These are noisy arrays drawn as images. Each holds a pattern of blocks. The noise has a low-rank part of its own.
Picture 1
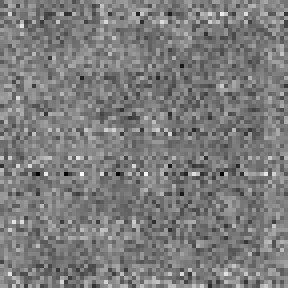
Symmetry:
top and bottom mirror each other
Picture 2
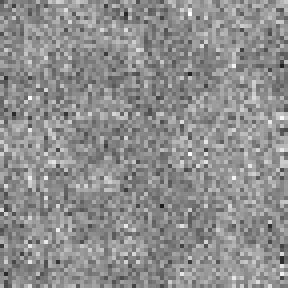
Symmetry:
top and bottom mirror each other
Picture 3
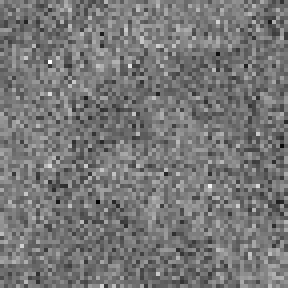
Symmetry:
mirrored about the diagonal from the top left
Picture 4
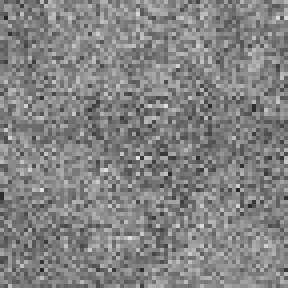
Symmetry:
no symmetry
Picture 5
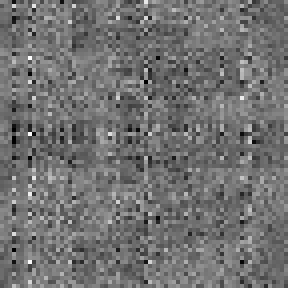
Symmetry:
top and bottom mirror each other
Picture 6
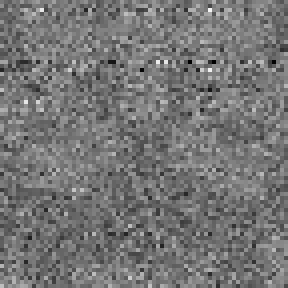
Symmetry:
left and right mirror each other
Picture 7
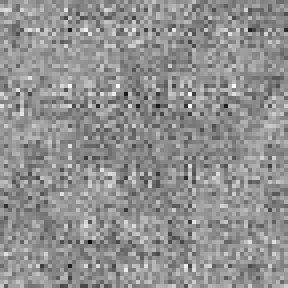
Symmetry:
mirrored about the diagonal from the bottom left
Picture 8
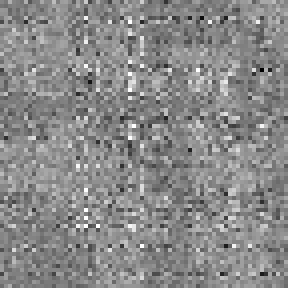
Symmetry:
mirrored about the diagonal from the bottom left
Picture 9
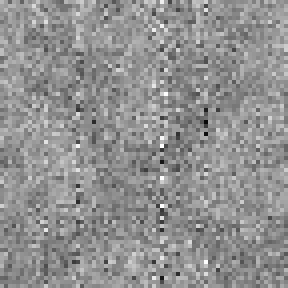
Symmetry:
left and right mirror each other
